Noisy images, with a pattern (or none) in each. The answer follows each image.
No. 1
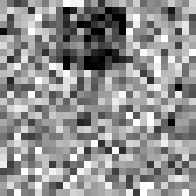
one block
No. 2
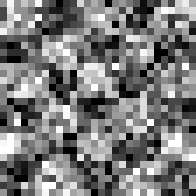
a checkerboard
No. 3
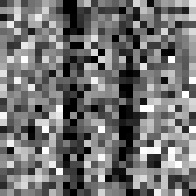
bands of columns
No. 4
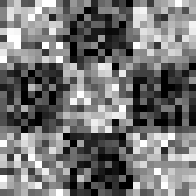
a checkerboard
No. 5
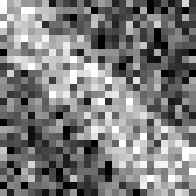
a diagonal band
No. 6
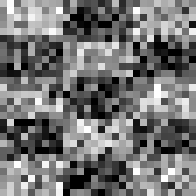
a checkerboard
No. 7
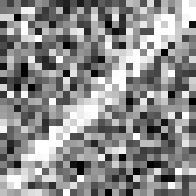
a diagonal band
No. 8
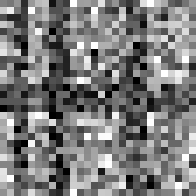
bands of rows crossing bands of columns
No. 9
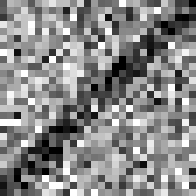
a diagonal band
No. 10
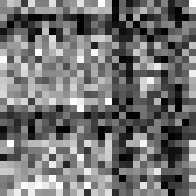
bands of rows crossing bands of columns
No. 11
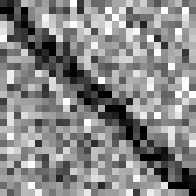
a diagonal band
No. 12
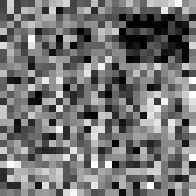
one block
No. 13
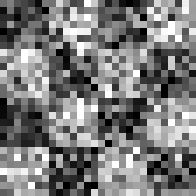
a checkerboard
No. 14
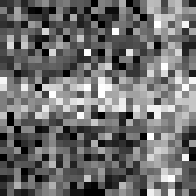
bands of rows crossing bands of columns
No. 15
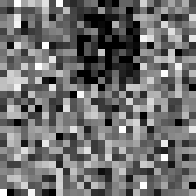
one block
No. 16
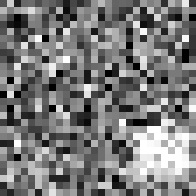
one block
